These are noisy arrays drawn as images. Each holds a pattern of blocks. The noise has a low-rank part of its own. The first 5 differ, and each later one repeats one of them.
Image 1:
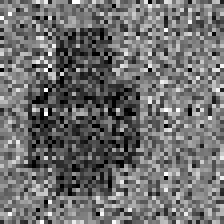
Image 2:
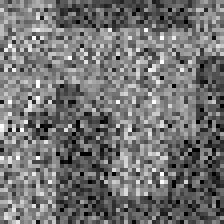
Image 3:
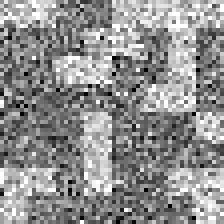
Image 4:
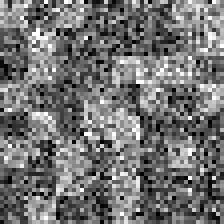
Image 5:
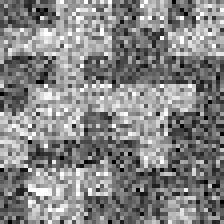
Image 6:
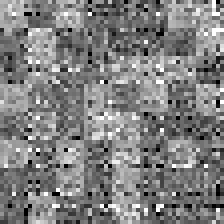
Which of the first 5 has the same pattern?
4
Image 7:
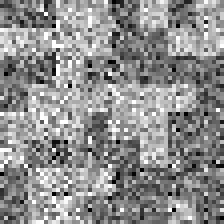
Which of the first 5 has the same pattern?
5
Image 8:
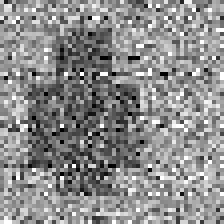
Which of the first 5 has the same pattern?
1
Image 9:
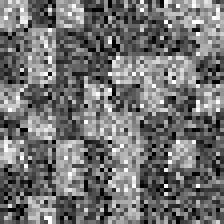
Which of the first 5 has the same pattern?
4
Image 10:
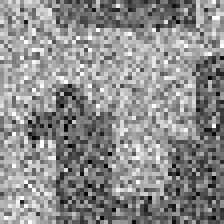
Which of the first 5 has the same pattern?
2
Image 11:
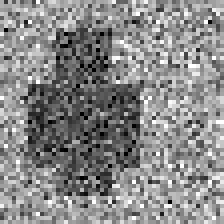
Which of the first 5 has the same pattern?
1
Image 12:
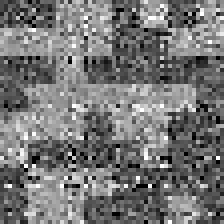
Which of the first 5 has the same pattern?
5
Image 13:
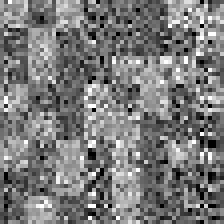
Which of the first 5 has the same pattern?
4
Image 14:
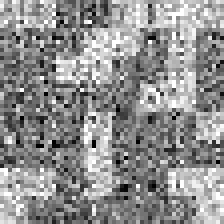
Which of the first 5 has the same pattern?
3
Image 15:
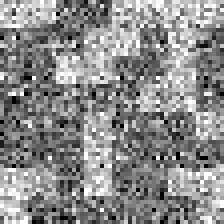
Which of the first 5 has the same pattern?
3
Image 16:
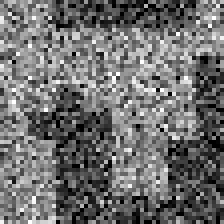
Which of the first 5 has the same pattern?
2
